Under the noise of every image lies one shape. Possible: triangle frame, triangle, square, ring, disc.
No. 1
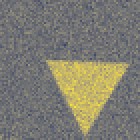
light triangle
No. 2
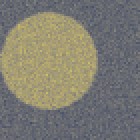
light disc
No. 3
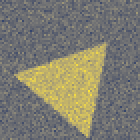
light triangle
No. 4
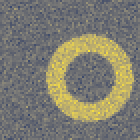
light ring
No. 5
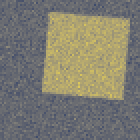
light square
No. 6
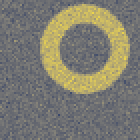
light ring
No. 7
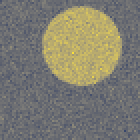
light disc
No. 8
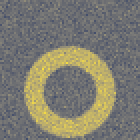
light ring
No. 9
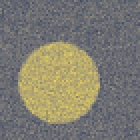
light disc
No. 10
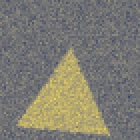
light triangle
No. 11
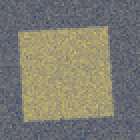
light square
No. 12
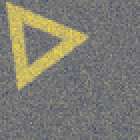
light triangle frame
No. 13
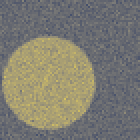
light disc
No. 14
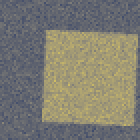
light square
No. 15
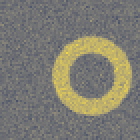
light ring
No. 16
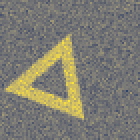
light triangle frame
